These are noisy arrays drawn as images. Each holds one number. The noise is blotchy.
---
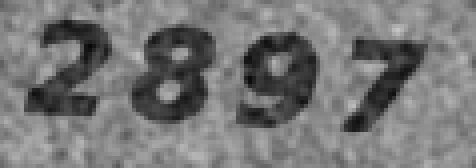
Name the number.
2897
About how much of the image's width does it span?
nearly all
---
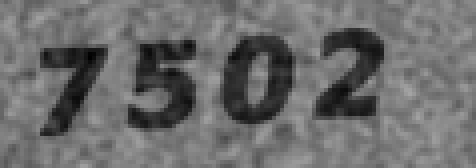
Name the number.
7502
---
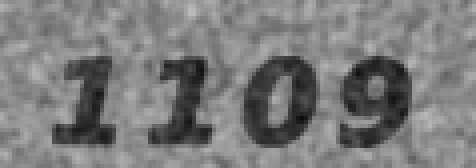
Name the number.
1109
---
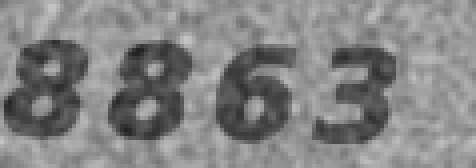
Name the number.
8863
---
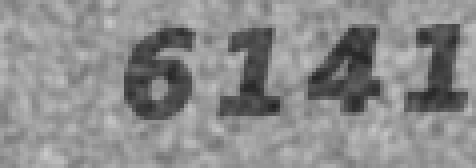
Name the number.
6141
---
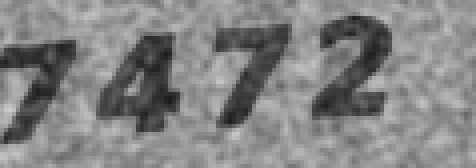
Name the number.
7472
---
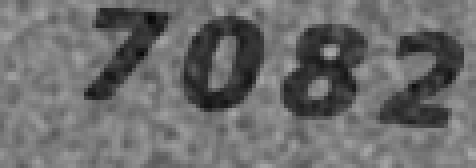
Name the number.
7082
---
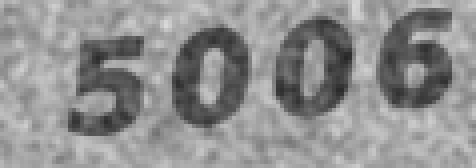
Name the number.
5006
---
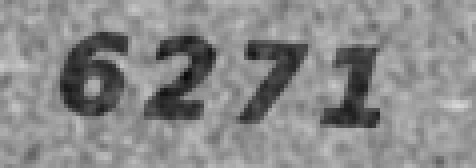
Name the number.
6271
